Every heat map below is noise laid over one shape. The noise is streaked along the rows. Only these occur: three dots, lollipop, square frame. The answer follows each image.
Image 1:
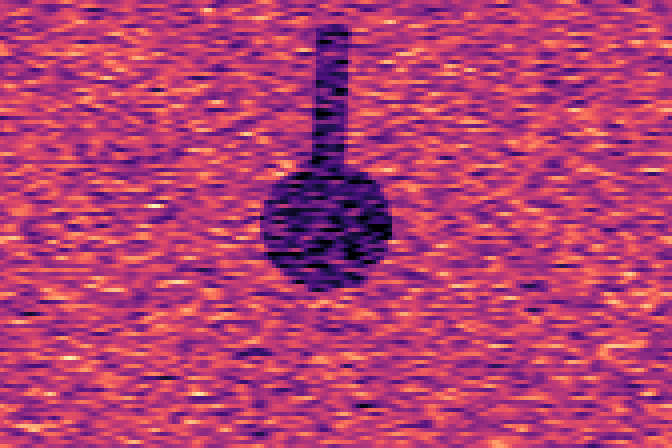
dark lollipop
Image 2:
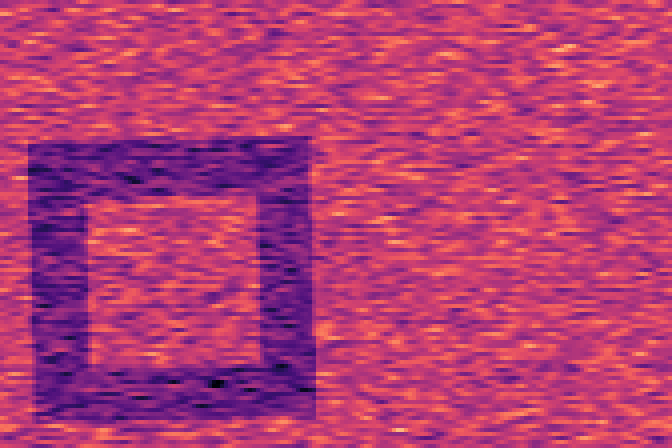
dark square frame
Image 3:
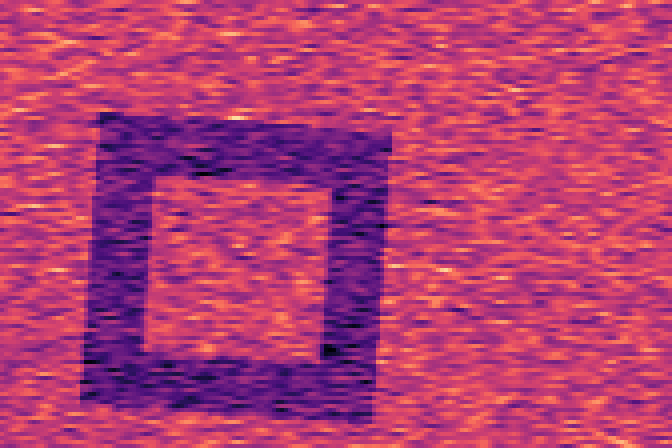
dark square frame
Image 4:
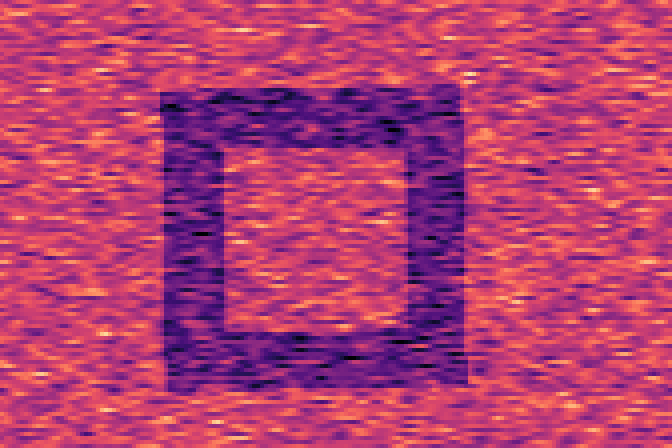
dark square frame
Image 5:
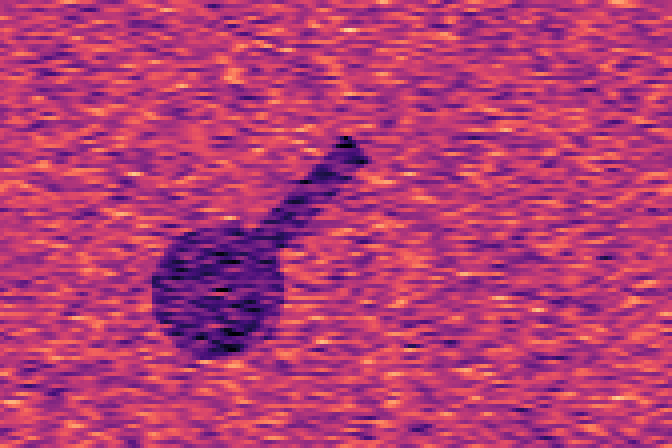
dark lollipop
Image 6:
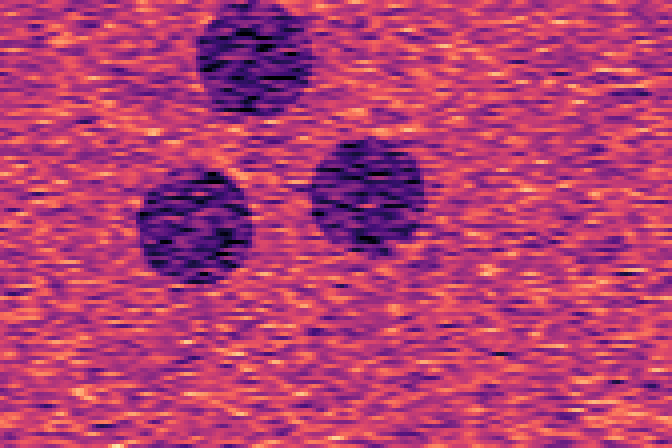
dark three dots
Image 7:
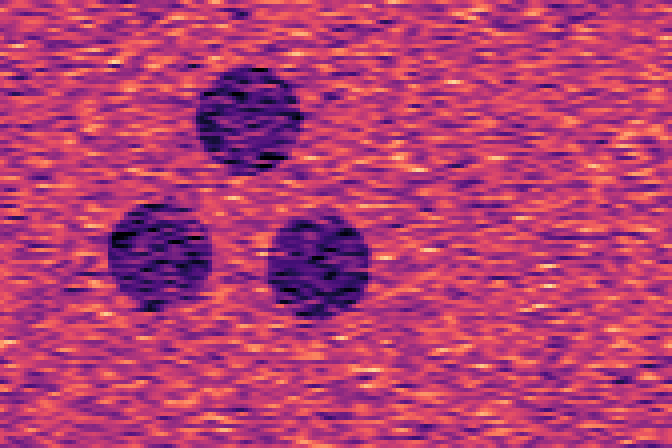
dark three dots
